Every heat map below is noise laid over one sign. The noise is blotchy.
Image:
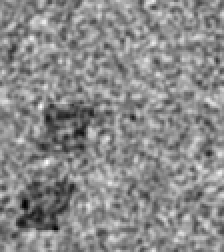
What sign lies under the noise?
colon
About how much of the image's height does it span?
half
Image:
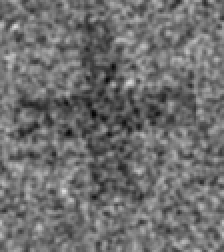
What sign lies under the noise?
plus sign
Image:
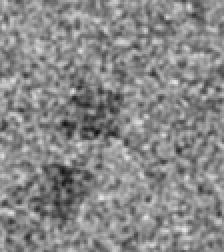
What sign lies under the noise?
colon
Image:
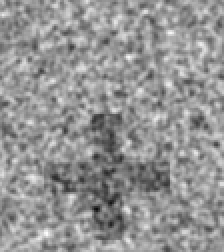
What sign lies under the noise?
plus sign
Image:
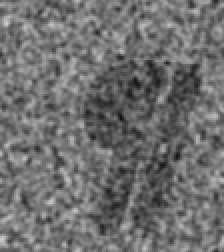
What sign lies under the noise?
pilcrow
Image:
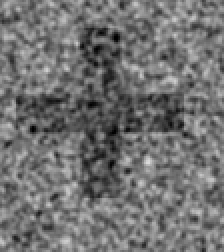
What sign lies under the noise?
plus sign
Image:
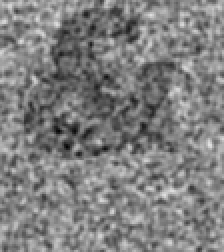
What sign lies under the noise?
ampersand
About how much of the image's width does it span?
two thirds
